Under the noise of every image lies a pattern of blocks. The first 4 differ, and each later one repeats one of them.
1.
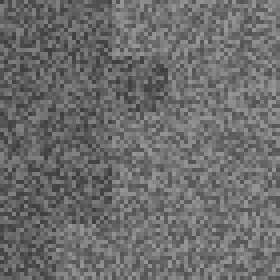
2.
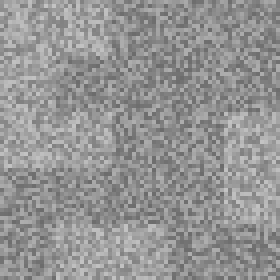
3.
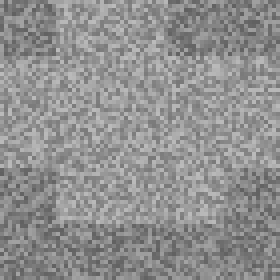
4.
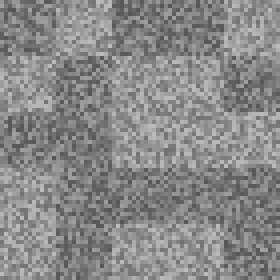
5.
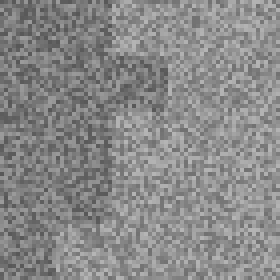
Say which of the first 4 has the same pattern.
1
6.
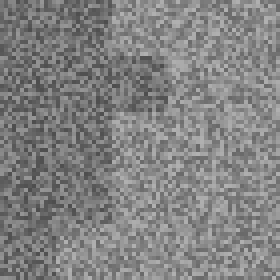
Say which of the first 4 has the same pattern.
1
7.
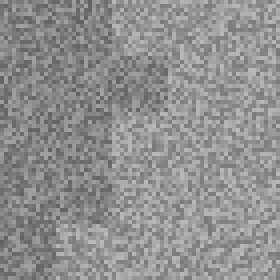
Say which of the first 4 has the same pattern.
1
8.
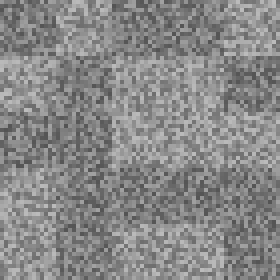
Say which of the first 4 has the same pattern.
4
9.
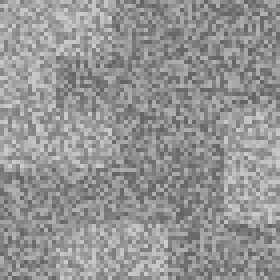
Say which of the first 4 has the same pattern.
2
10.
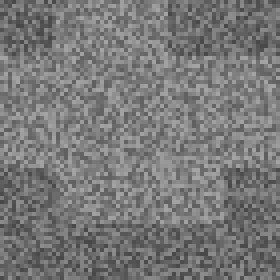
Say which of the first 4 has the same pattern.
3
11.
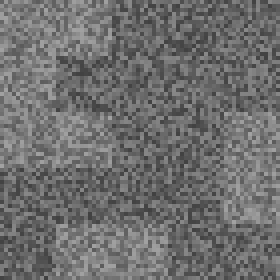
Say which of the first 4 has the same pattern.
2
